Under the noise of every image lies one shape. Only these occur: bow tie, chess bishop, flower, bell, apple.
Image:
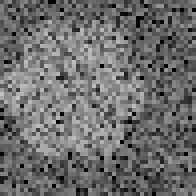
flower
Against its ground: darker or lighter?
lighter
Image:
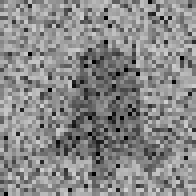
bell
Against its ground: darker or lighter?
darker
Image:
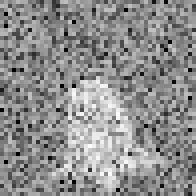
bell
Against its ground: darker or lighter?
lighter
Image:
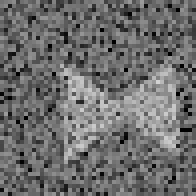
bow tie
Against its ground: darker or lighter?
lighter
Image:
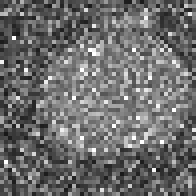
apple
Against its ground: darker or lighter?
lighter
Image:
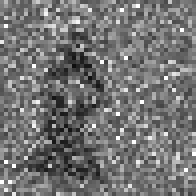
chess bishop
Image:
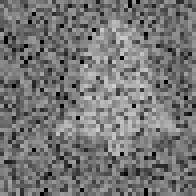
bell
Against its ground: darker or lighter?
lighter
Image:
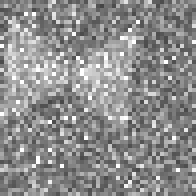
bow tie
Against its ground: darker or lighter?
lighter
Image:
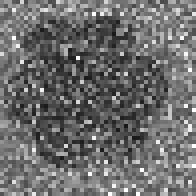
flower
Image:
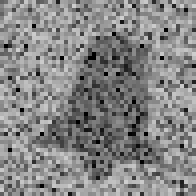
bell
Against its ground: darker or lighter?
darker
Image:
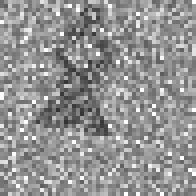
chess bishop
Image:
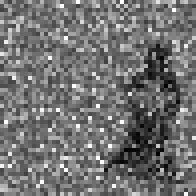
chess bishop
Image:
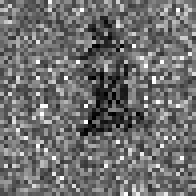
chess bishop
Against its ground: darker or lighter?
darker
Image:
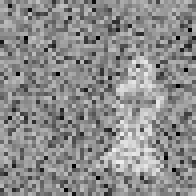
chess bishop
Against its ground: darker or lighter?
lighter
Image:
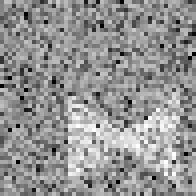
bow tie
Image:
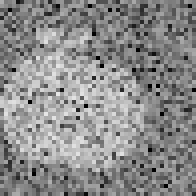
apple
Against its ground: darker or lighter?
lighter
